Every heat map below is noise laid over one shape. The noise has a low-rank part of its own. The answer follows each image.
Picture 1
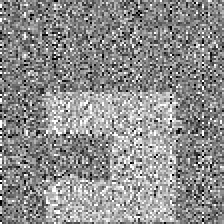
square with a notch
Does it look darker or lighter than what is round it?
lighter
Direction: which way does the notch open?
left
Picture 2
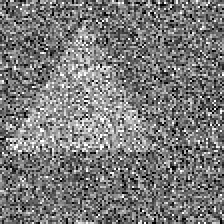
triangle
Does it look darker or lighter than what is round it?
lighter
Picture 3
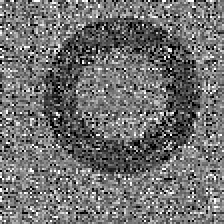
ring
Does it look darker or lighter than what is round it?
darker
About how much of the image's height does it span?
two thirds
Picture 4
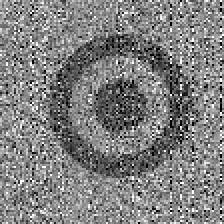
bullseye
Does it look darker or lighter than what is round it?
darker
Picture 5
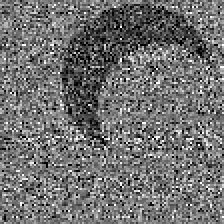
crescent
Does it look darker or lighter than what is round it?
darker
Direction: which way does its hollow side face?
down and right
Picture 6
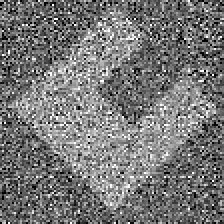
square with a notch
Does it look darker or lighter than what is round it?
lighter
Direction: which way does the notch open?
up and right
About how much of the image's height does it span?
nearly all
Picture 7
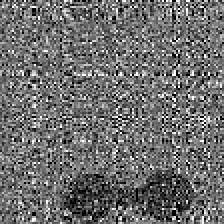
dumbbell
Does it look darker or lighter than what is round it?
darker
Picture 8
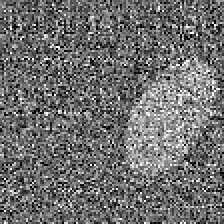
ellipse
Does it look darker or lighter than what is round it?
lighter
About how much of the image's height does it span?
half
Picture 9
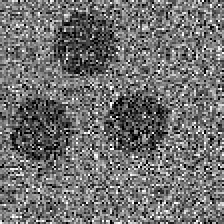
three dots
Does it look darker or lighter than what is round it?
darker
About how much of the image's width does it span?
two thirds
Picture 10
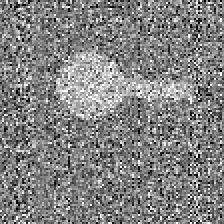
lollipop
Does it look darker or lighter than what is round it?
lighter
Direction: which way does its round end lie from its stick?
left
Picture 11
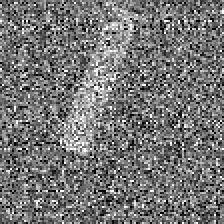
bar
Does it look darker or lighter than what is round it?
lighter
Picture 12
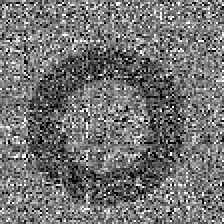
ring
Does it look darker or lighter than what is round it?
darker
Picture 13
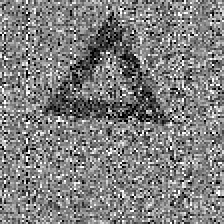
triangle frame
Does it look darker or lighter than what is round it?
darker
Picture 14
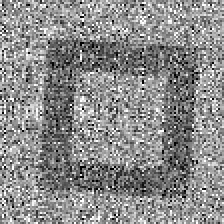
square frame
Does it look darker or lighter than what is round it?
darker
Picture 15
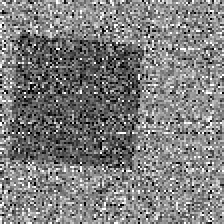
square
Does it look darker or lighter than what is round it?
darker
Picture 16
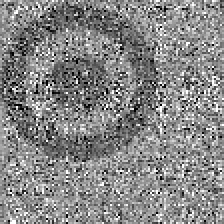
bullseye
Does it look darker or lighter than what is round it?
darker
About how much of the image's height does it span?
two thirds
